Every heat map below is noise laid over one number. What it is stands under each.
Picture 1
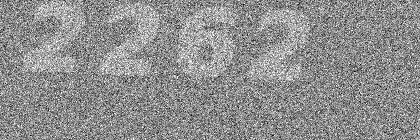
2262
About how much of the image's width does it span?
two thirds
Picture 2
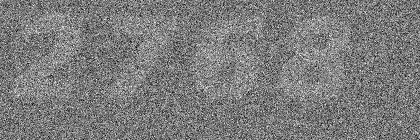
2768
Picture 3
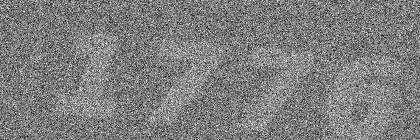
1776
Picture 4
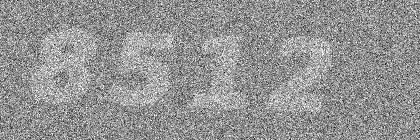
8512
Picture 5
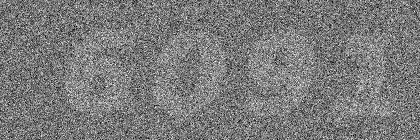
6091
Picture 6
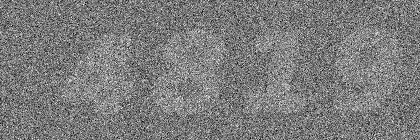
4819
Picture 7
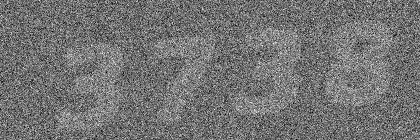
3738
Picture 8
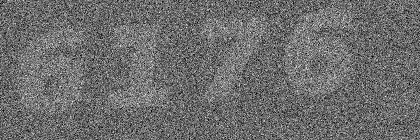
6176
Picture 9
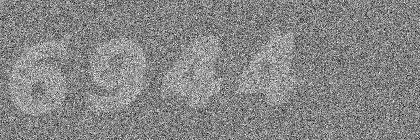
6944
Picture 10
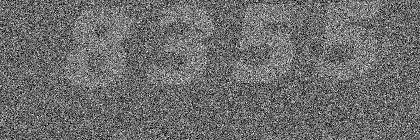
8355
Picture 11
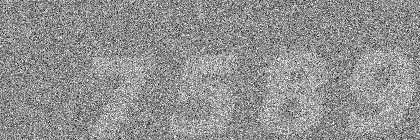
7589
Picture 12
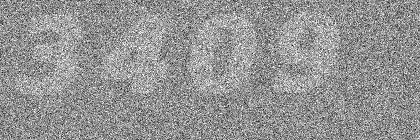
3409
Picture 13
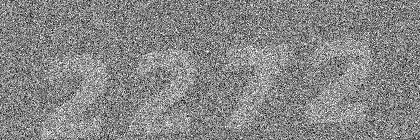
2272
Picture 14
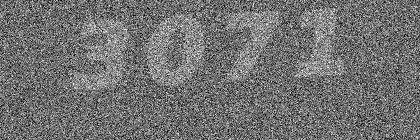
3071
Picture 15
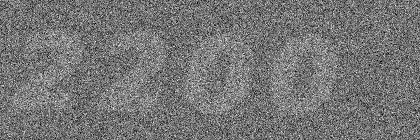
2200
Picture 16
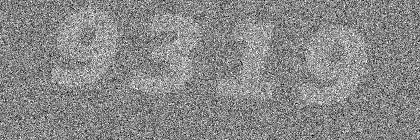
9319
